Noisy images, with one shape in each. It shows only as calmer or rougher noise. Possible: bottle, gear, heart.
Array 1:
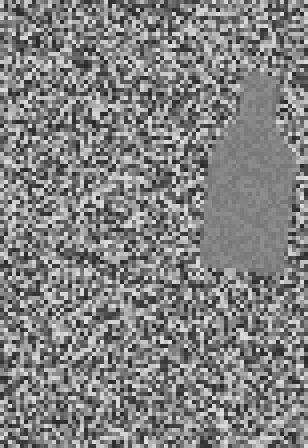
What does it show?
calm bottle
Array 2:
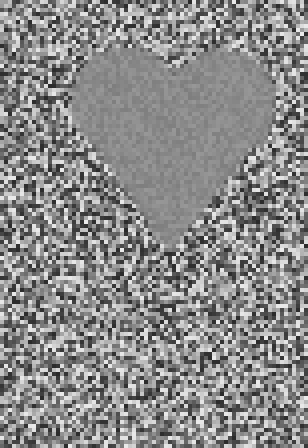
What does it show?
calm heart
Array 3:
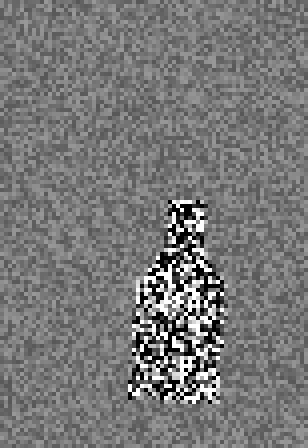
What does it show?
rough bottle
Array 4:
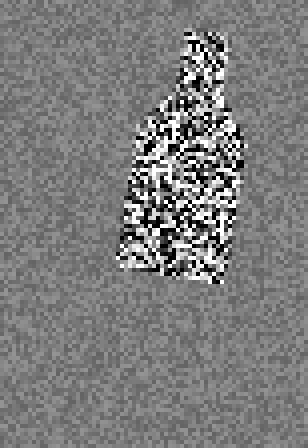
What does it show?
rough bottle
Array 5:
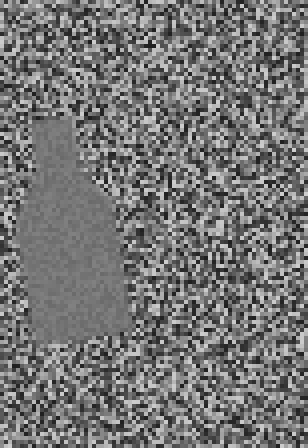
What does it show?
calm bottle
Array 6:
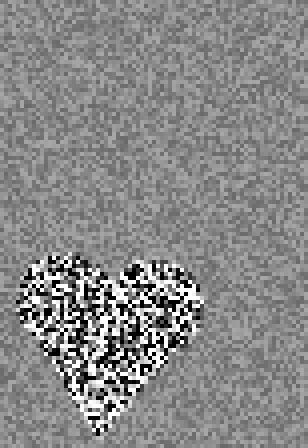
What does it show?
rough heart
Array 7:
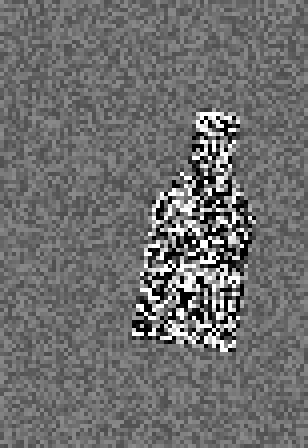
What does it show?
rough bottle
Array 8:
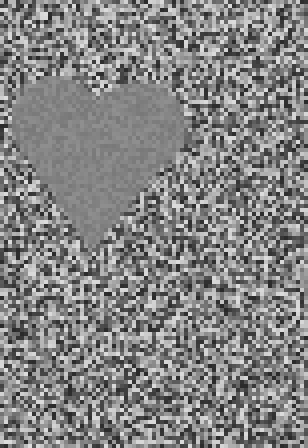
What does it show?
calm heart
